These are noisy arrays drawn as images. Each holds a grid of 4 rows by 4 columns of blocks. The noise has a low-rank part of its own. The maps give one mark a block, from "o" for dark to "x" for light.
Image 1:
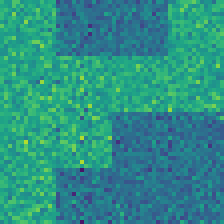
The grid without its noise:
xoox
xxxx
xxoo
xooo
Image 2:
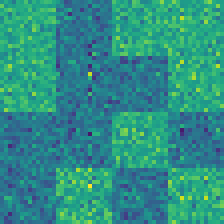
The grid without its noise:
xoxx
xoox
ooxo
oxox
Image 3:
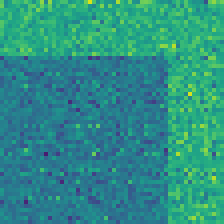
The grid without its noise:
xxxx
ooox
ooox
ooox
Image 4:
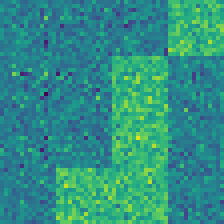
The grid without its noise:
ooox
ooxo
ooxo
oxxo
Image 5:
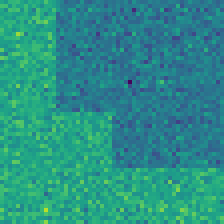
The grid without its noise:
xooo
xooo
xxoo
xxxx
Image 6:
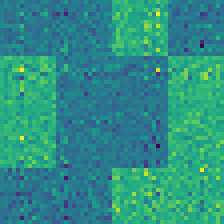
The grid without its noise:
ooxo
xoox
xoox
ooxx
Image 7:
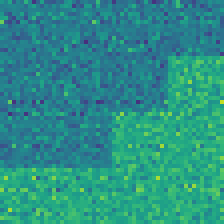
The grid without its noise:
oooo
ooox
ooxx
xxxx
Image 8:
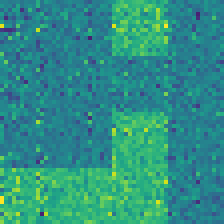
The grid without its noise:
ooxo
oooo
ooxo
xxxo
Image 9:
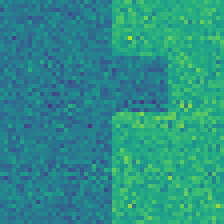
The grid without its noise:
ooxx
ooox
ooxx
ooxx
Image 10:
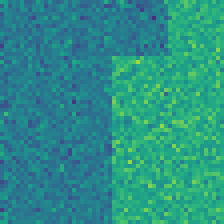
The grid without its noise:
ooox
ooxx
ooxx
ooxx
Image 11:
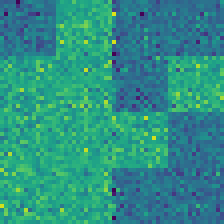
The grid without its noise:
oxoo
xxox
xxxo
xxoo
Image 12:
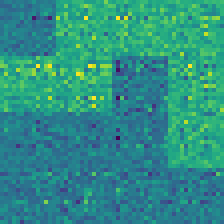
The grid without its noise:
oxxx
xxox
ooox
oooo
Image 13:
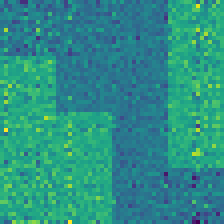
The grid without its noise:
ooox
xoox
xxox
xxoo
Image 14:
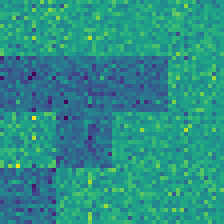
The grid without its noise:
xxxx
ooox
xoxx
oxxx
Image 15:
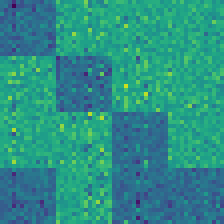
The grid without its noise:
oxxx
xoxx
xxox
oxoo
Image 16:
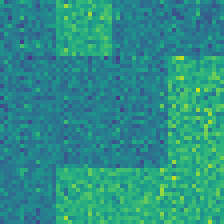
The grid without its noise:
oxoo
ooox
ooox
oxxx
